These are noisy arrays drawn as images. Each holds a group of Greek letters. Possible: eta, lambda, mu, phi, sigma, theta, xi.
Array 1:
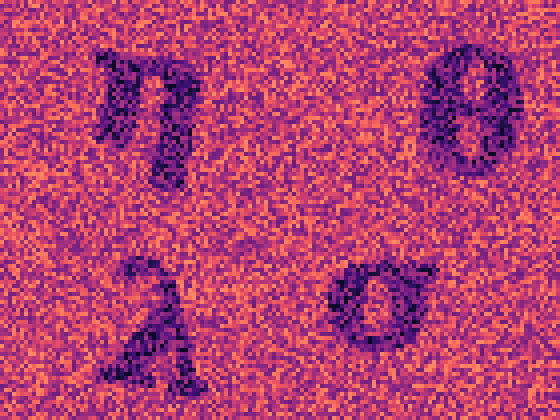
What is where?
top left: eta; top right: theta; bottom left: lambda; bottom right: sigma
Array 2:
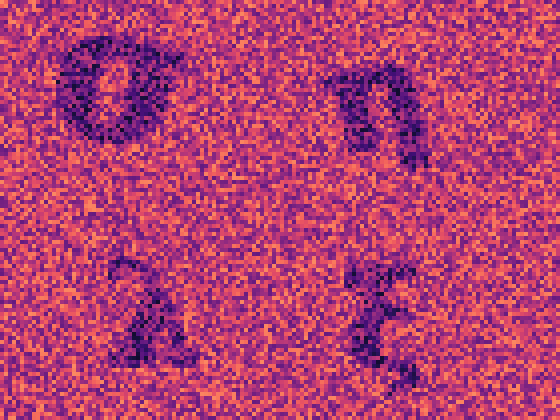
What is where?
top left: sigma; top right: eta; bottom left: lambda; bottom right: xi
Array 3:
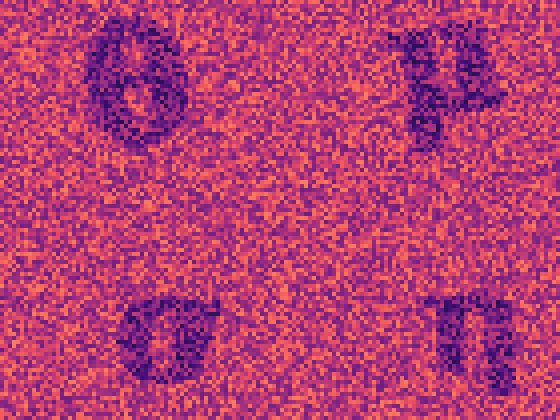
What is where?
top left: theta; top right: mu; bottom left: sigma; bottom right: eta
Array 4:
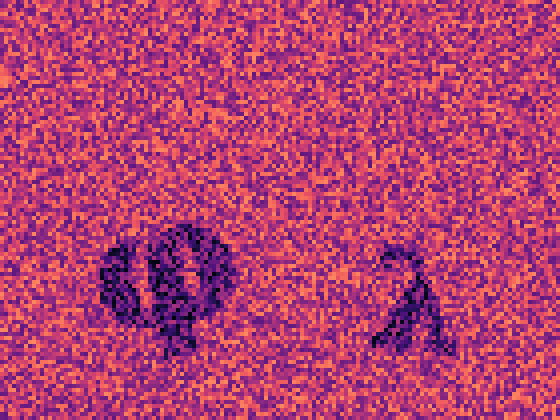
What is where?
bottom left: phi; bottom right: lambda
